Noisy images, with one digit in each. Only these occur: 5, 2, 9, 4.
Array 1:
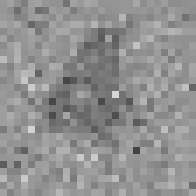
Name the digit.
4
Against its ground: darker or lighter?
darker
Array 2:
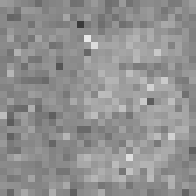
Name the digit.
5
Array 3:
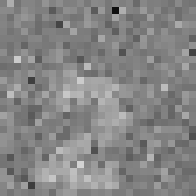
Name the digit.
2
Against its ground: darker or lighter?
lighter
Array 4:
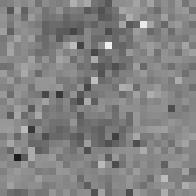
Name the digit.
2
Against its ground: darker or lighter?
darker
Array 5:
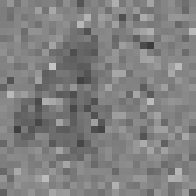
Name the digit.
4
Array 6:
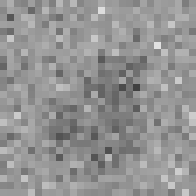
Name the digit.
4
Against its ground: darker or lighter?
darker
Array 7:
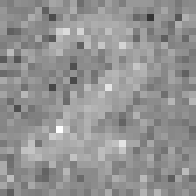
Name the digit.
2
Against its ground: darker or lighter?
lighter
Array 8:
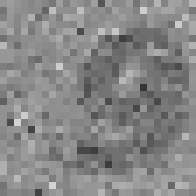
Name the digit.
9
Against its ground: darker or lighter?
darker
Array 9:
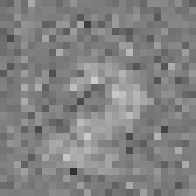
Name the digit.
2
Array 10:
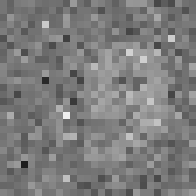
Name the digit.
9
